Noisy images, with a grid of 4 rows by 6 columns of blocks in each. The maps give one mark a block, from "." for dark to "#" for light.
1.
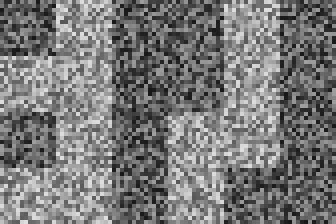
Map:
. # . . # .
# # . . # .
. # . # # .
# # . # . .
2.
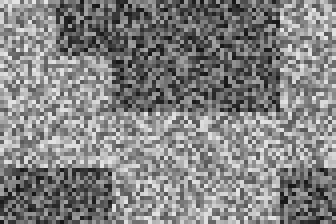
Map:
# . . . . #
# # . . . #
# # # # # #
. . # # # .
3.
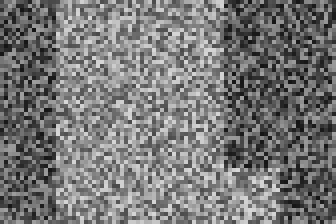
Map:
. # # # . .
. # # # . .
. # # # . .
. # # # # .
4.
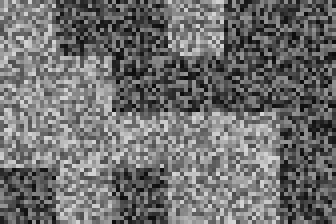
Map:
# . . # . .
# # . . . .
# # # # # .
. # . # # .
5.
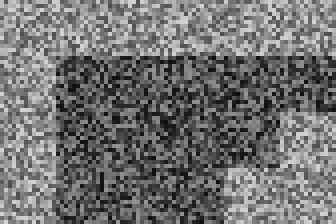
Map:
# # # # # #
# . . . . .
# . . . . #
# . . . # #
